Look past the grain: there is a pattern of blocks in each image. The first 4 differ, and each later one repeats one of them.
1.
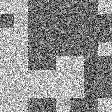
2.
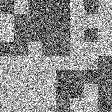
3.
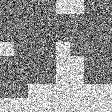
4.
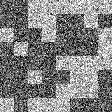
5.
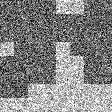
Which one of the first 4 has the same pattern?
3
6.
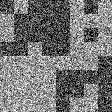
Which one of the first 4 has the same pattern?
2
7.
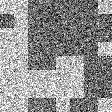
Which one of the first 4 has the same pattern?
1
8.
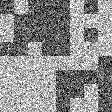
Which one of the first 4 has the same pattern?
2
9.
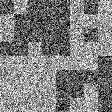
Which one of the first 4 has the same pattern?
2
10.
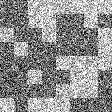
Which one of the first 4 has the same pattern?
4
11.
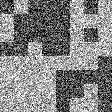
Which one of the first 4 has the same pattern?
2
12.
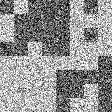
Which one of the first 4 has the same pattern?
2
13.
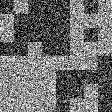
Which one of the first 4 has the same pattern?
2
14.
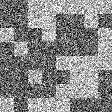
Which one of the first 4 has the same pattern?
4
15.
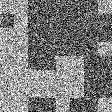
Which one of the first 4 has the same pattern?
1
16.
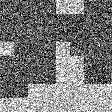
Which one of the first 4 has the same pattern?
3
